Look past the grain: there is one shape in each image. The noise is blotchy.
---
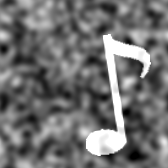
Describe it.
light musical note
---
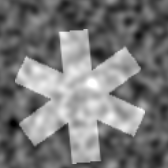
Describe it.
light asterisk
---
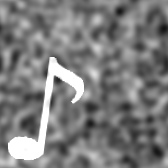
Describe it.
light musical note
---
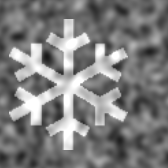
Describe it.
light snowflake
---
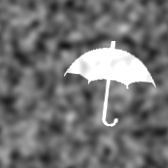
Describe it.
light umbrella
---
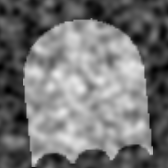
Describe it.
light ghost
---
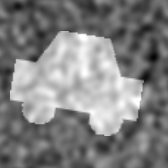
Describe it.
light car
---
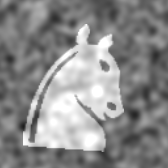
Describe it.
light chess knight
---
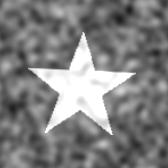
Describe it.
light star
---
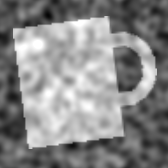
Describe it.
light cup
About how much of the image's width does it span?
nearly all
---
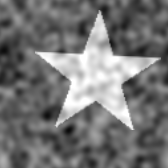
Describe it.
light star
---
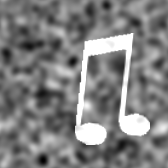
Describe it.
light pair of musical notes
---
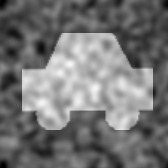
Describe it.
light car
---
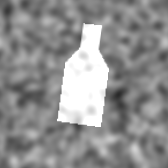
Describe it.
light bottle
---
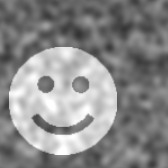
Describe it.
light smiling face
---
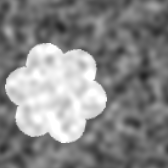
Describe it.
light flower
